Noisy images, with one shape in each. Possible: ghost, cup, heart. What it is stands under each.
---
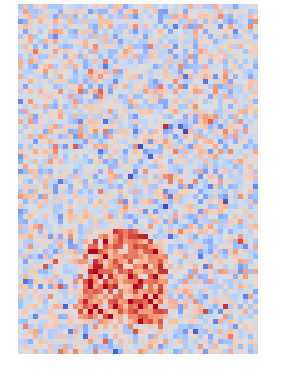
ghost
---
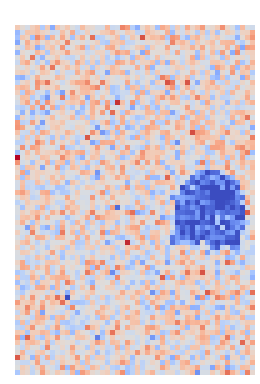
ghost
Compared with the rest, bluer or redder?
bluer
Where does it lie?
middle right
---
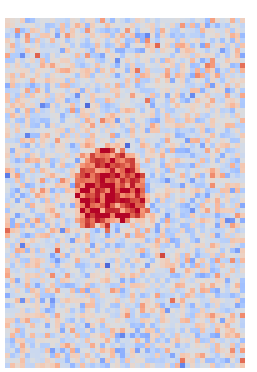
ghost
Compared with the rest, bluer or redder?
redder
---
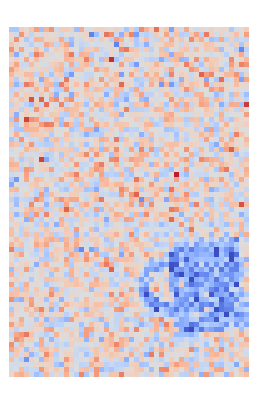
cup
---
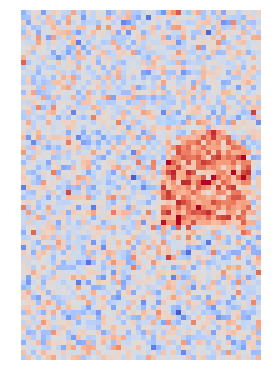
ghost
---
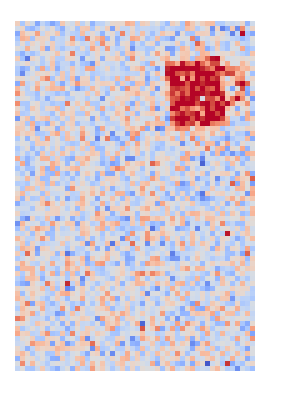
cup
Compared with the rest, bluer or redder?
redder
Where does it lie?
top right
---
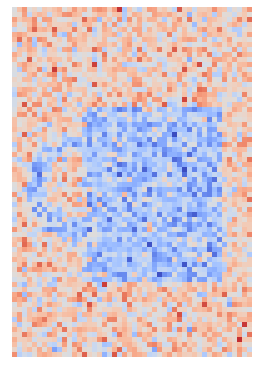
cup
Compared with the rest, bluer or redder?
bluer
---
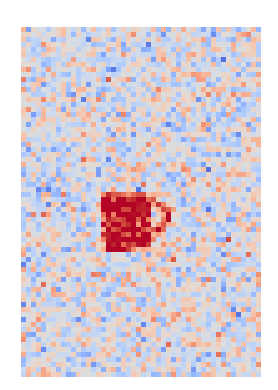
cup
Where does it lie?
centre
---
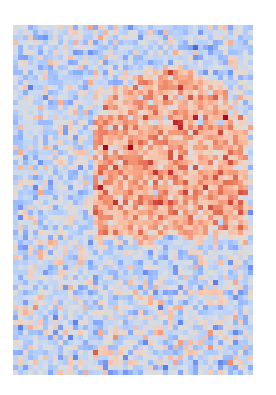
ghost
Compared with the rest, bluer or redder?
redder
